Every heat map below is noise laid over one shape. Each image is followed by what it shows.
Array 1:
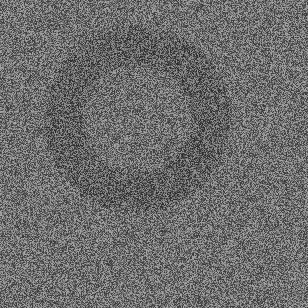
ring
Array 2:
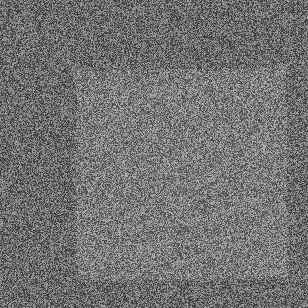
square
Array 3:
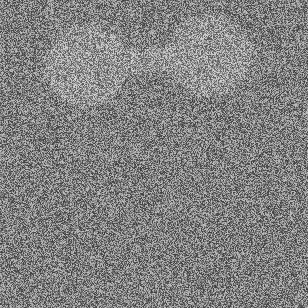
dumbbell
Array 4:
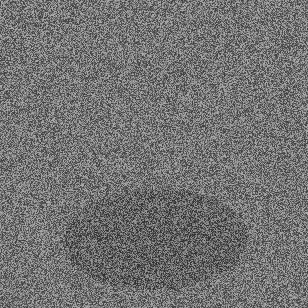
ellipse
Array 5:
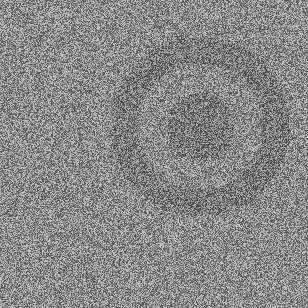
bullseye
